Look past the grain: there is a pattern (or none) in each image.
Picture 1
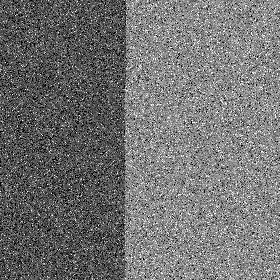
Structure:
a sharp edge
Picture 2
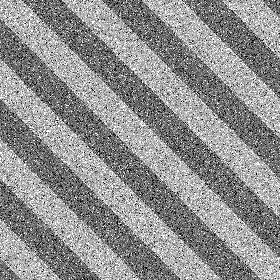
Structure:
diagonal stripes
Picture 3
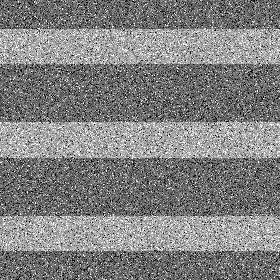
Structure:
horizontal stripes
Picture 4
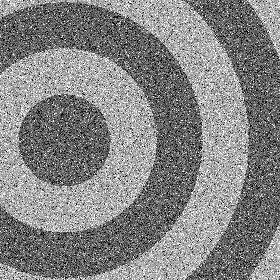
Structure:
rings round one point
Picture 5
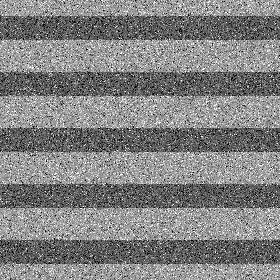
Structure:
horizontal stripes
